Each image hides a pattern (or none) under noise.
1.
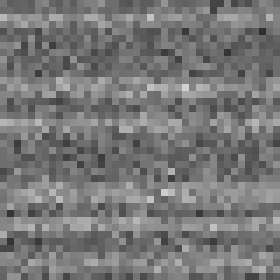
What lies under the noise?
bands of rows
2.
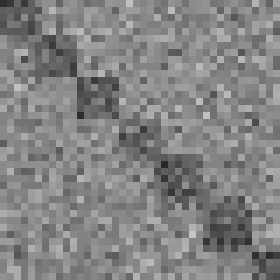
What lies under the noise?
blocks along the diagonal
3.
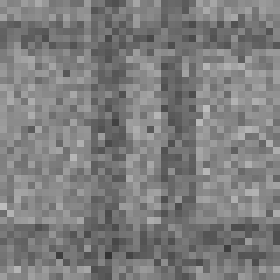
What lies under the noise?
bands of rows crossing bands of columns
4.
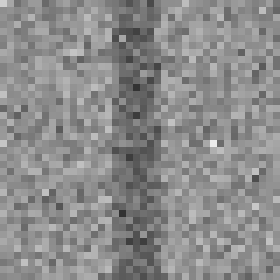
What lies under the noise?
one band of columns
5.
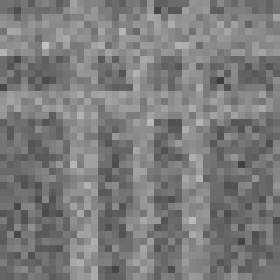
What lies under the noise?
bands of rows crossing bands of columns
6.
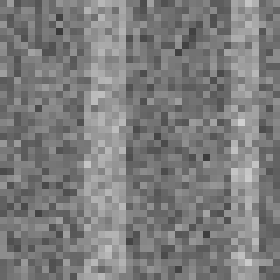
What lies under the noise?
bands of columns
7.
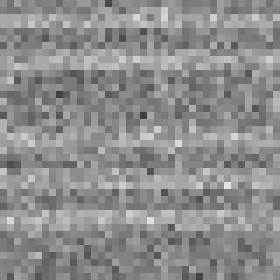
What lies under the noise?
bands of rows
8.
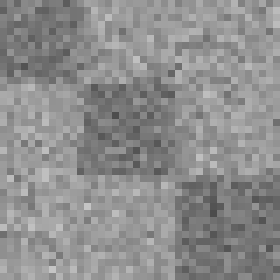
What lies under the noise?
blocks along the diagonal
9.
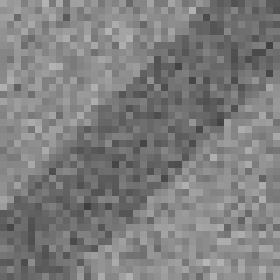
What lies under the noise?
a diagonal band
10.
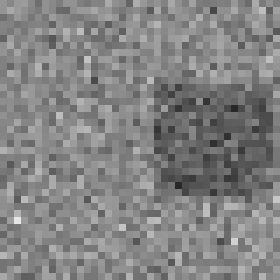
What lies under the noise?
one block
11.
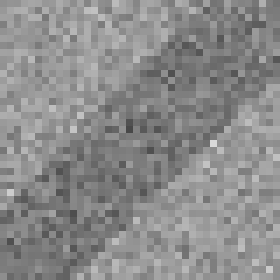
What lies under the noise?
a diagonal band
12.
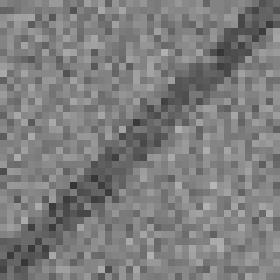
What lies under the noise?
a diagonal band
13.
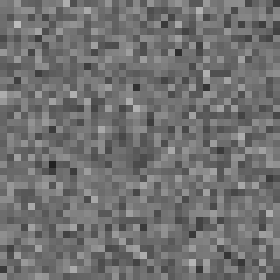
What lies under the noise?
only noise
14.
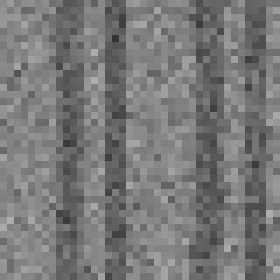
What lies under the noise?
bands of columns
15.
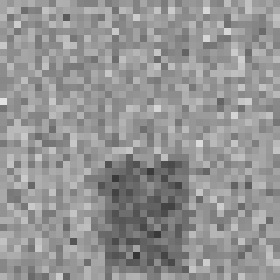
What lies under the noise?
one block
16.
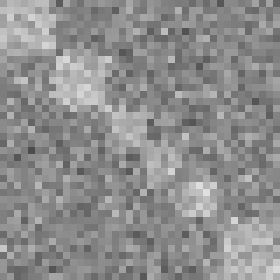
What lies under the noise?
blocks along the diagonal
